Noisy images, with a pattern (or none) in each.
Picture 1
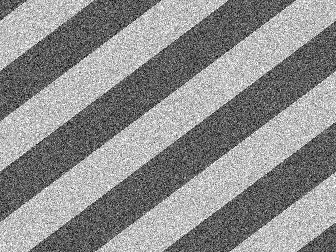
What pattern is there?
diagonal stripes
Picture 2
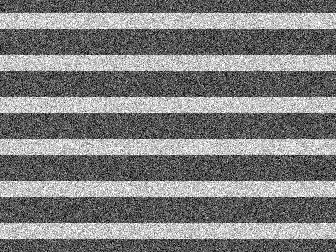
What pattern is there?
horizontal stripes
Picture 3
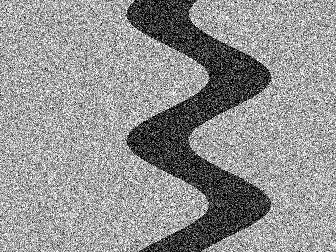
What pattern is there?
a wavy band
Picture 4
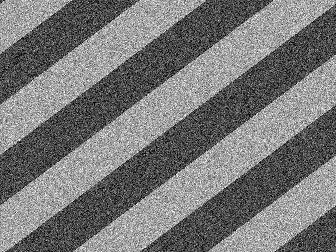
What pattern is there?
diagonal stripes
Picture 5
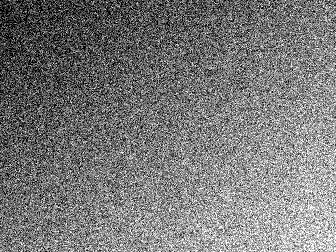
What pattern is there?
a smooth slope
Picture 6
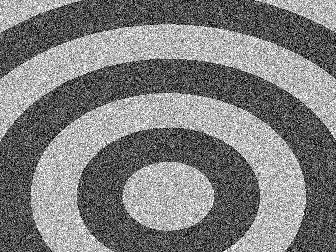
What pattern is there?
rings round one point
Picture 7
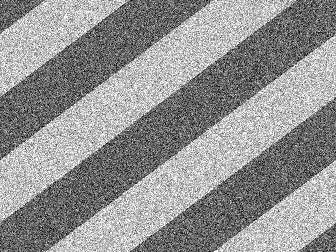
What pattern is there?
diagonal stripes
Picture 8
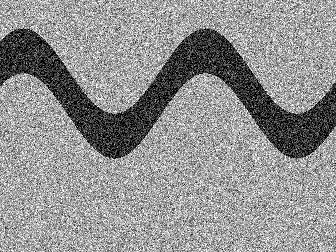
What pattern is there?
a wavy band
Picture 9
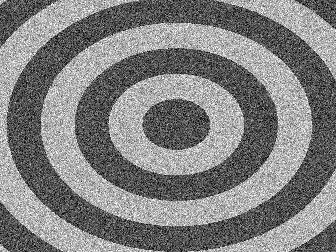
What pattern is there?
rings round one point
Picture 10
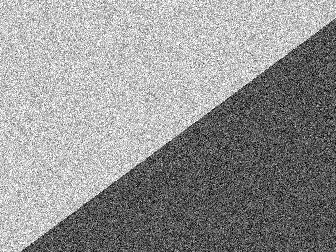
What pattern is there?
a sharp edge
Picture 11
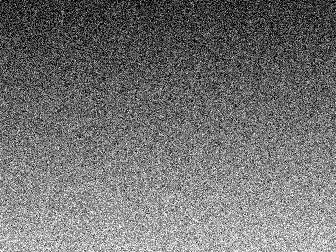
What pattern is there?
a smooth slope
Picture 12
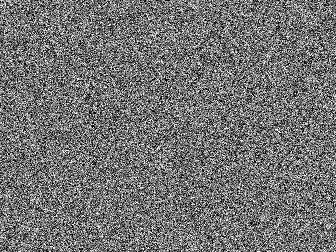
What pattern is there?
only noise
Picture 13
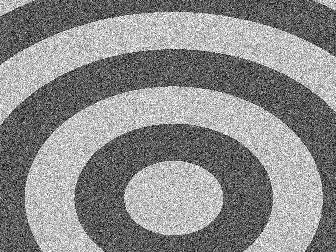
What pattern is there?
rings round one point
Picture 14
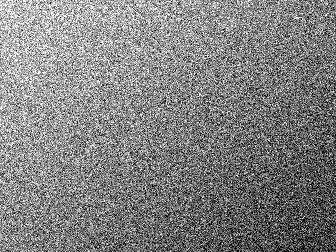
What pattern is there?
a smooth slope
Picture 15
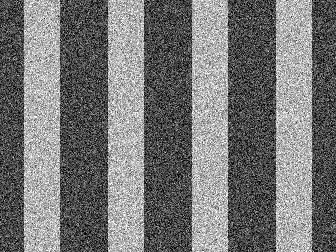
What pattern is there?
vertical stripes
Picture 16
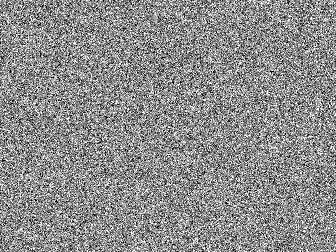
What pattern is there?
only noise
